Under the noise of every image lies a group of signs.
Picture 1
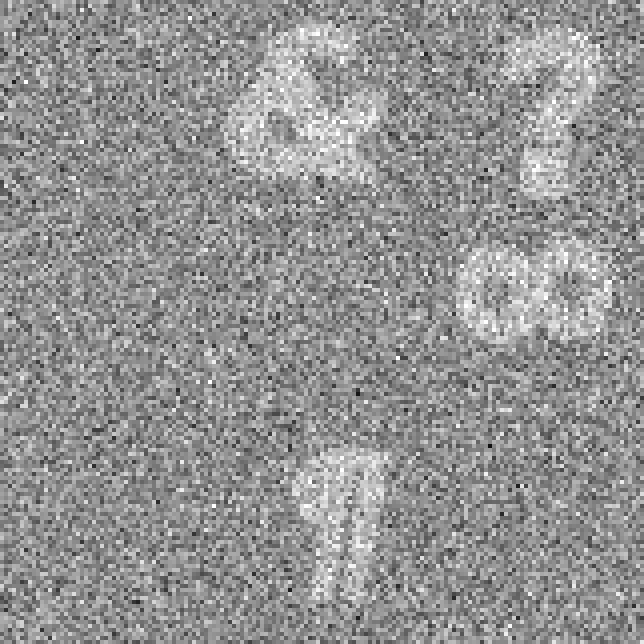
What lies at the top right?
question mark
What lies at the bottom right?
nothing
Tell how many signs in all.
4
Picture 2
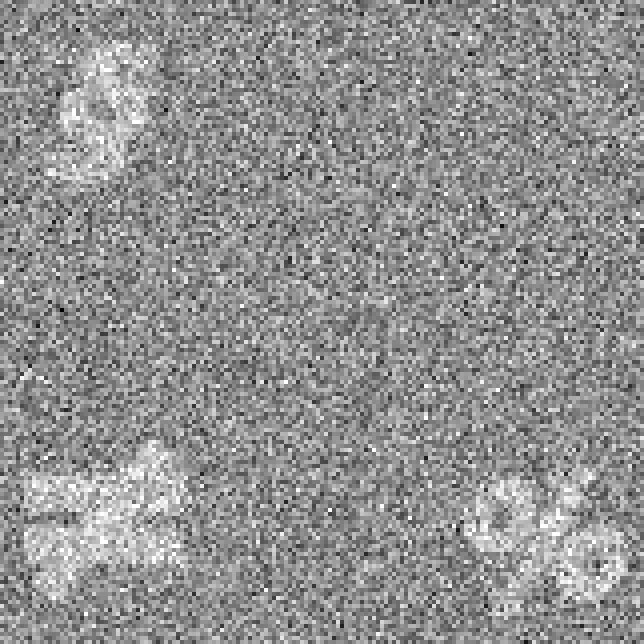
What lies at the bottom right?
percent sign
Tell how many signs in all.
3
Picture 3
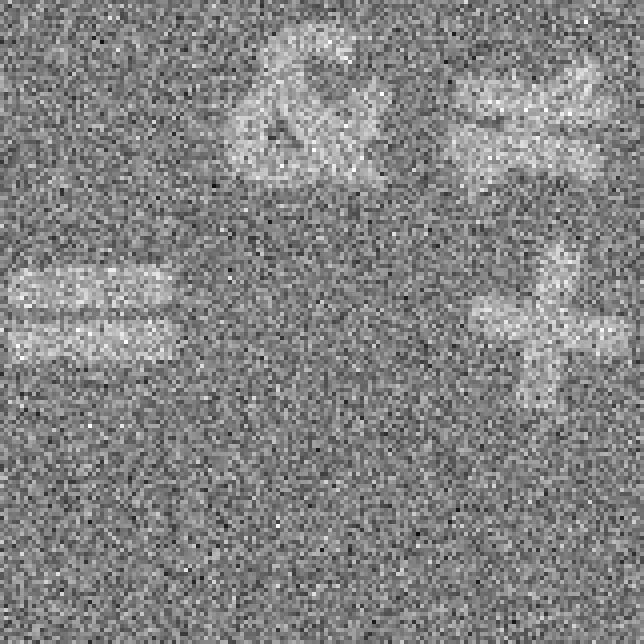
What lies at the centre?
nothing
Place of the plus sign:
middle right
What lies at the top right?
not-equal sign
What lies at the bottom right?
nothing
